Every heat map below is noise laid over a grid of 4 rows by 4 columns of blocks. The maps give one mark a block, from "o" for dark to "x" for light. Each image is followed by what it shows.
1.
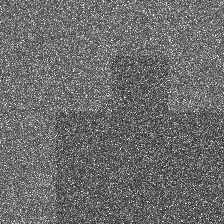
xxxx
xxox
xooo
xooo
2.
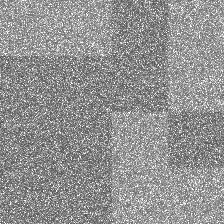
xxox
ooox
ooxo
ooxx
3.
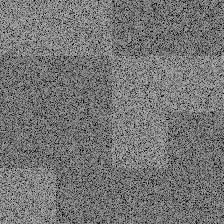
xxoo
ooxx
ooxo
xooo
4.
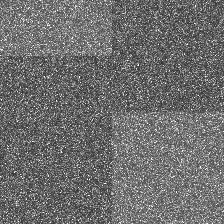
xxoo
oooo
ooxx
ooxx
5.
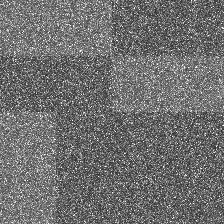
xxoo
ooxx
xooo
xooo
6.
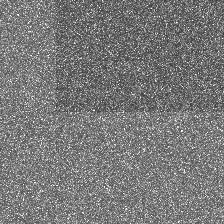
xooo
xooo
xxxx
xxxx
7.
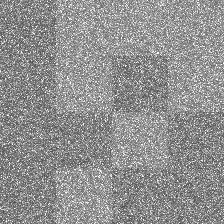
oxxx
oxox
ooxo
oxoo
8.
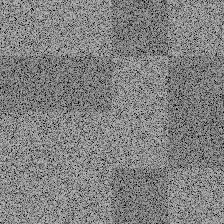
xxox
ooxo
xxxo
xxox
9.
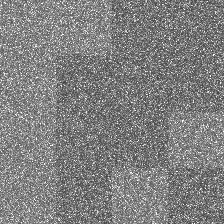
xxoo
xooo
xoox
xoxo
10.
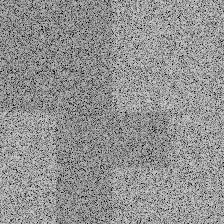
ooxx
ooxx
xoox
xoxx
